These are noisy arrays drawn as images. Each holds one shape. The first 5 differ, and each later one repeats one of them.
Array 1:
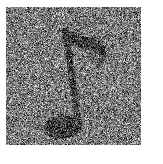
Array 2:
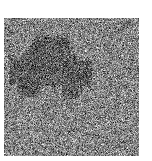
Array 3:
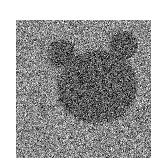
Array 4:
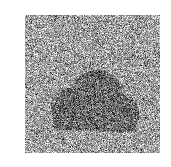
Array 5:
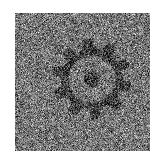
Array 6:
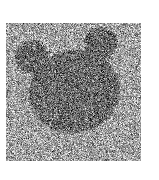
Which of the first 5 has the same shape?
3
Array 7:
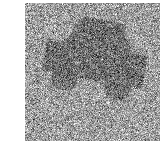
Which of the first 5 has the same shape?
2
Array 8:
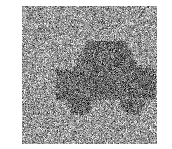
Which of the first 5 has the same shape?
2
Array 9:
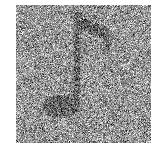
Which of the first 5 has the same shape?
1
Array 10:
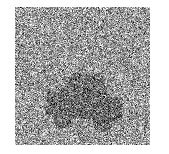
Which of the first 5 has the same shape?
2
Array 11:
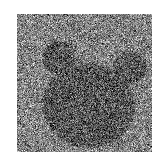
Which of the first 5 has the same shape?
3
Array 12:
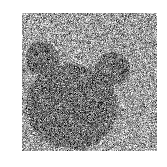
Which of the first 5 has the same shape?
3
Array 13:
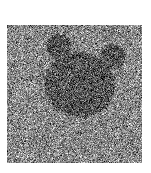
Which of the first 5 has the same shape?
3
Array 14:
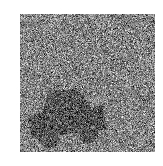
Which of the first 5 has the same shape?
2
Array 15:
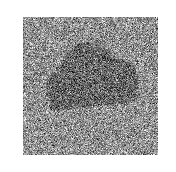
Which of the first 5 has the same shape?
4
